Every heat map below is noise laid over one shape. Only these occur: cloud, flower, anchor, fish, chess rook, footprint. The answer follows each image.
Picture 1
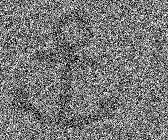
anchor
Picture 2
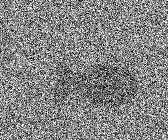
fish
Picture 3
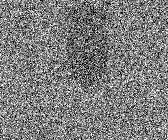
footprint
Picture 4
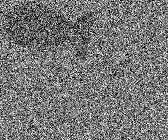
fish
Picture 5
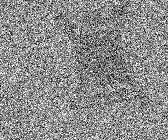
chess rook
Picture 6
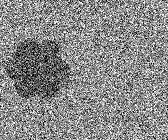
flower
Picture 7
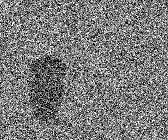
footprint
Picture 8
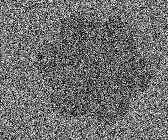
flower
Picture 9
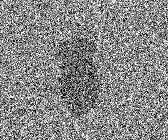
footprint
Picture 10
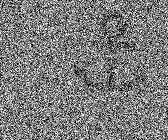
anchor
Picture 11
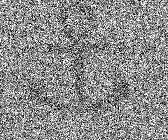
anchor
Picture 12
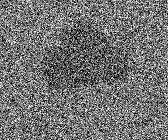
cloud
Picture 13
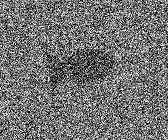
fish
